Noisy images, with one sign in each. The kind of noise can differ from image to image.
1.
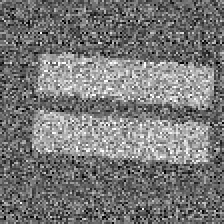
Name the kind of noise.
rows of uneven size
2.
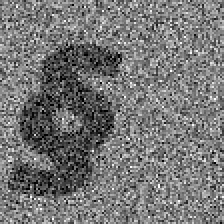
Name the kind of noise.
low rank plus noise
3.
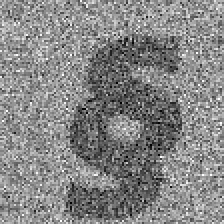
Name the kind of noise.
low rank plus noise
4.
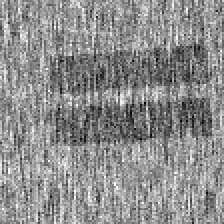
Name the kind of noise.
streaked along the columns
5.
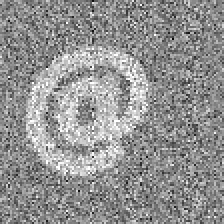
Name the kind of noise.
columns of uneven size
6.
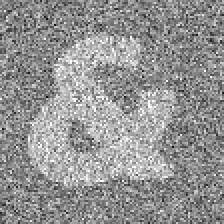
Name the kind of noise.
low rank plus noise
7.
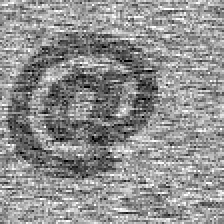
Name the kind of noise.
streaked along the rows
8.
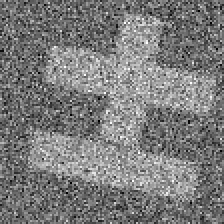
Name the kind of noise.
independent entries
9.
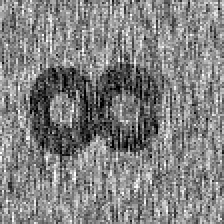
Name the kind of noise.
streaked along the columns
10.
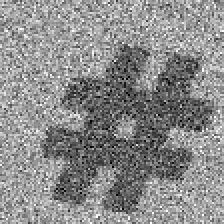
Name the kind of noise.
low rank plus noise
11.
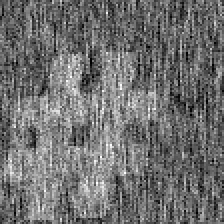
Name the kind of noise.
streaked along the columns
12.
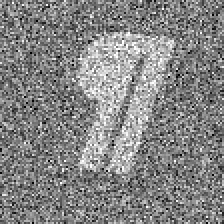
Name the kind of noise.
independent entries
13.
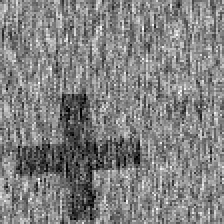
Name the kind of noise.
streaked along the columns
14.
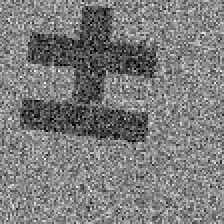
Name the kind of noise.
low rank plus noise
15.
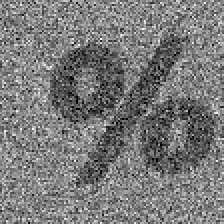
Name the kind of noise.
low rank plus noise
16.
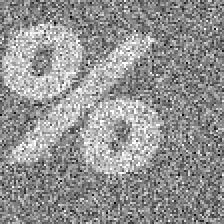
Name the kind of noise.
independent entries
